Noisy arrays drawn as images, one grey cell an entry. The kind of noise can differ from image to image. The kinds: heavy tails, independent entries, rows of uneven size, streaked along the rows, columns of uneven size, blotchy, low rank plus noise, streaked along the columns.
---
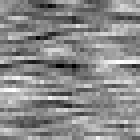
streaked along the rows
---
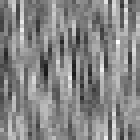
streaked along the columns
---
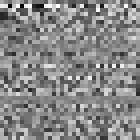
rows of uneven size
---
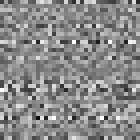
rows of uneven size
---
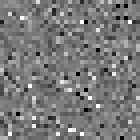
heavy tails
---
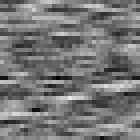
streaked along the rows
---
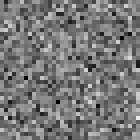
independent entries
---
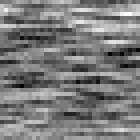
streaked along the rows
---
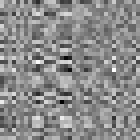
low rank plus noise
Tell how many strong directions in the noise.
one
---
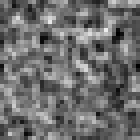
blotchy
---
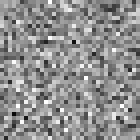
independent entries
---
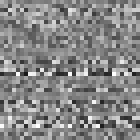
rows of uneven size
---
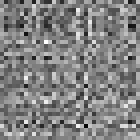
low rank plus noise
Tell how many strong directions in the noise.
two
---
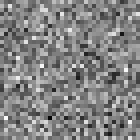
independent entries
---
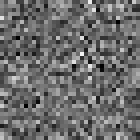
low rank plus noise
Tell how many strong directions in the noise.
three or four
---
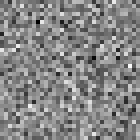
independent entries
